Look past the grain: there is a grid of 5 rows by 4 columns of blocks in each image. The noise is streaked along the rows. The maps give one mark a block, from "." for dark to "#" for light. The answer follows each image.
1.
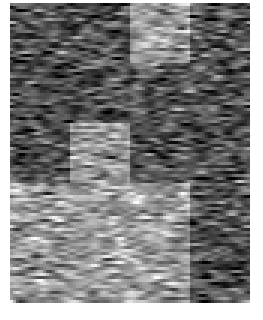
. . # .
. . . .
. # . .
# # # .
# # # .
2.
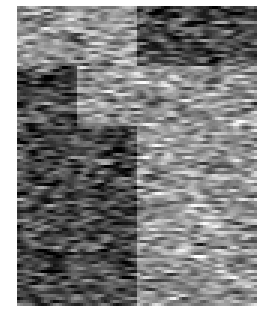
# # . .
. # # #
. . # #
. . # #
. . # #
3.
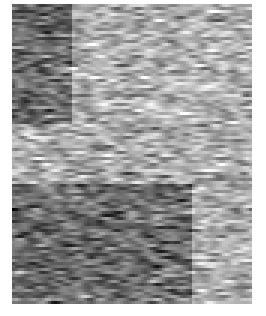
. # # #
. # # #
# # # #
. . . #
. . . #
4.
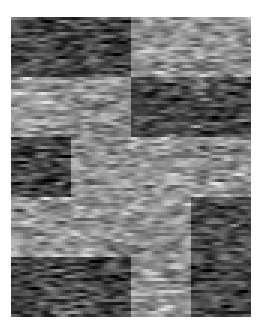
. . # #
# # . .
. # # #
# # # .
. . # .
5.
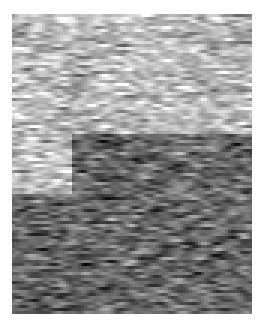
# # # #
# # # #
# . . .
. . . .
. . . .
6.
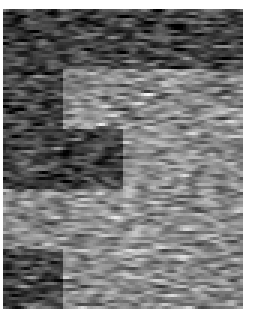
. . . .
. # # #
. . # #
# # # #
. # # #
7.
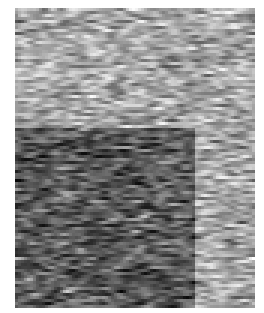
# # # #
# # # #
. . . #
. . . #
. . . #
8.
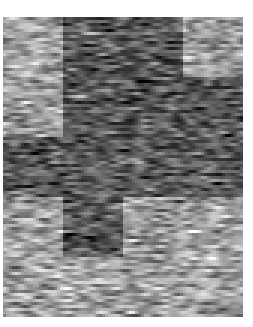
# . . #
# . . .
. . . .
# . # #
# # # #
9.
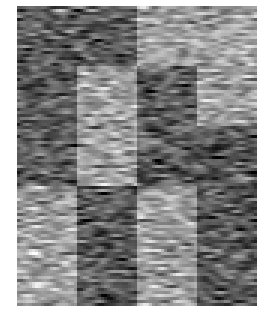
. . # #
. # . #
. # . .
# . # .
# . # .
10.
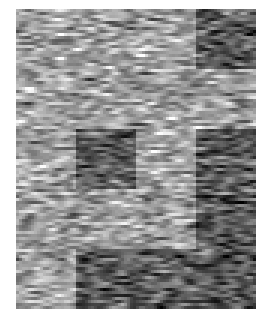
# # # .
# # # #
# . # .
# # # .
# . . .
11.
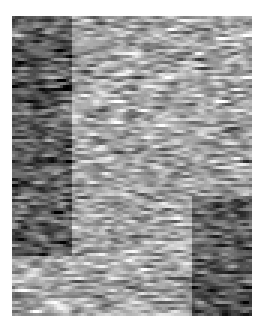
. # # #
. # # #
. # # #
. # # .
# # # .
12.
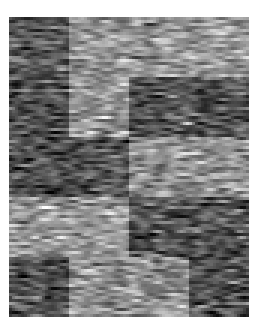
. # # #
. # . .
. . # #
# # . .
. # # .
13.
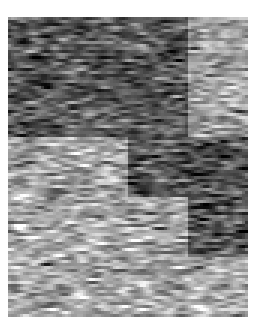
. . . #
. . . #
# # . .
# # # .
# # # #
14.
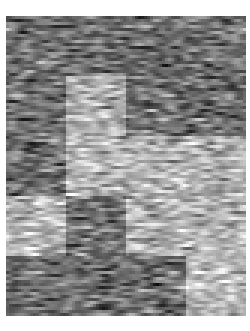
. . . .
. # . .
. # # #
# . # #
. . . #
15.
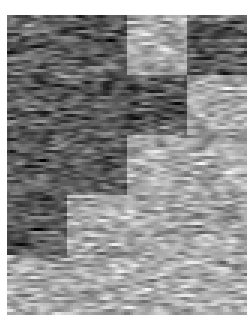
. . # .
. . . #
. . # #
. # # #
# # # #
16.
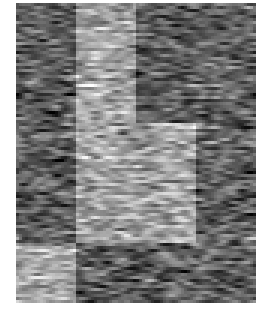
. # . .
. # . .
. # # .
. # # .
# . . .
